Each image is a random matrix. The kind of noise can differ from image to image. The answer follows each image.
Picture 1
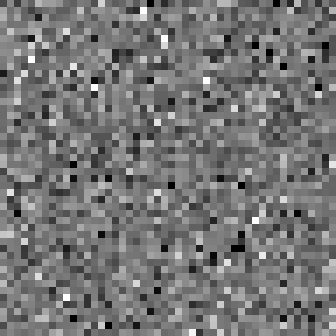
heavy tails
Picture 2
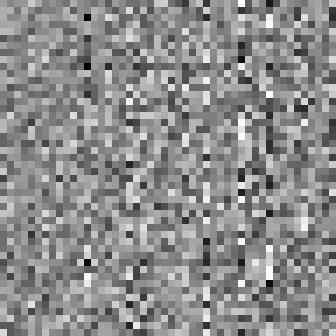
columns of uneven size
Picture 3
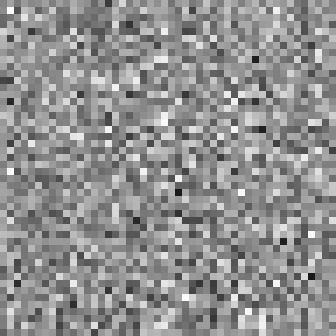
low rank plus noise
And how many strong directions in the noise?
one
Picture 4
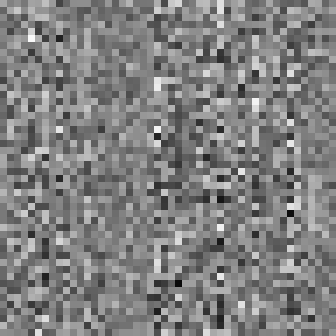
columns of uneven size
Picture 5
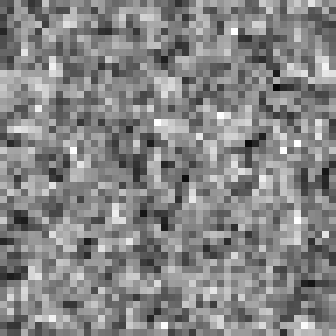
blotchy
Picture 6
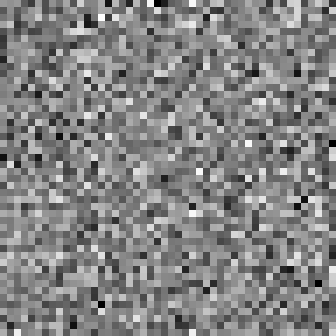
low rank plus noise
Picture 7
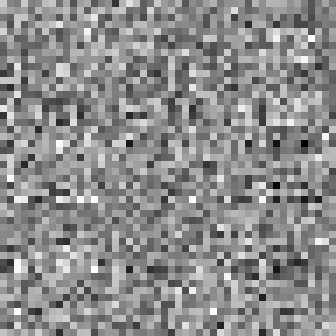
low rank plus noise
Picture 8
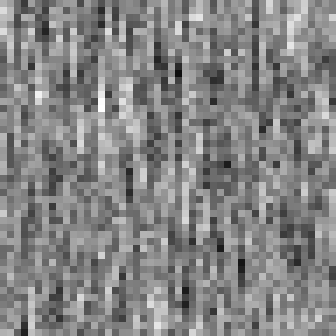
streaked along the columns
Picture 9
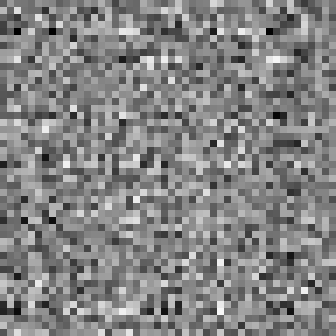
low rank plus noise
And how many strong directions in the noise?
one
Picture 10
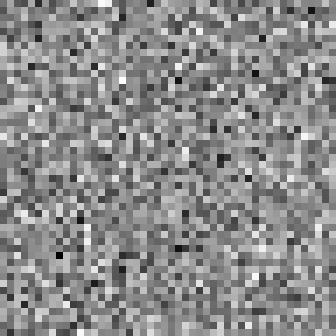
independent entries
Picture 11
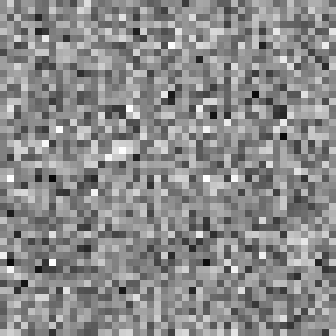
low rank plus noise
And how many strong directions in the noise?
five to eight
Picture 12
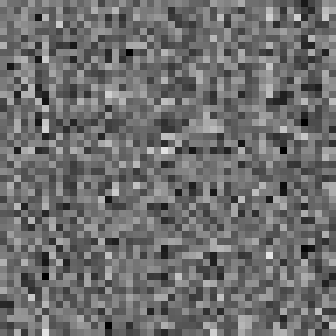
low rank plus noise
